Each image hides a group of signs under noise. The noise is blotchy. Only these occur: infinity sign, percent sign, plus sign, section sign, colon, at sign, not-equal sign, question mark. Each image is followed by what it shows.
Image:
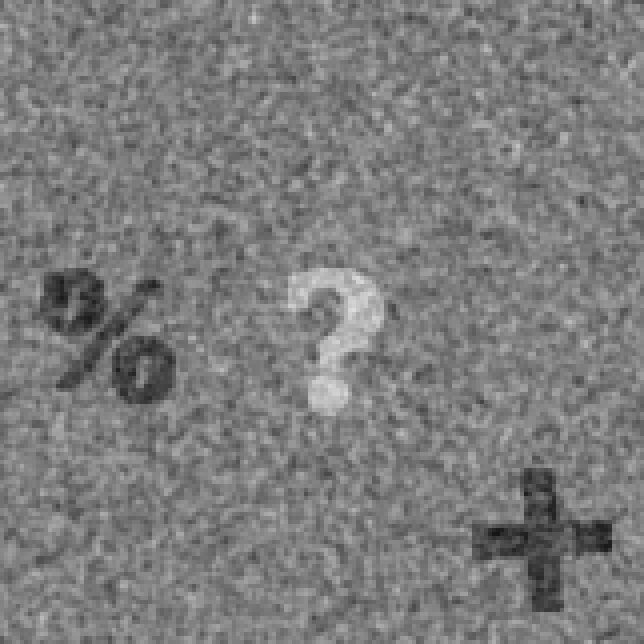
middle left: dark percent sign; centre: light question mark; bottom right: dark plus sign
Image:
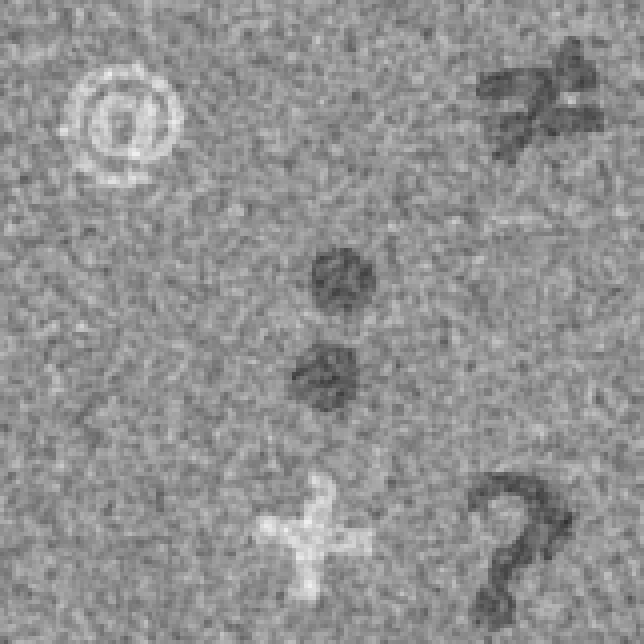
top left: light at sign; top right: dark not-equal sign; centre: dark colon; bottom middle: light plus sign; bottom right: dark question mark
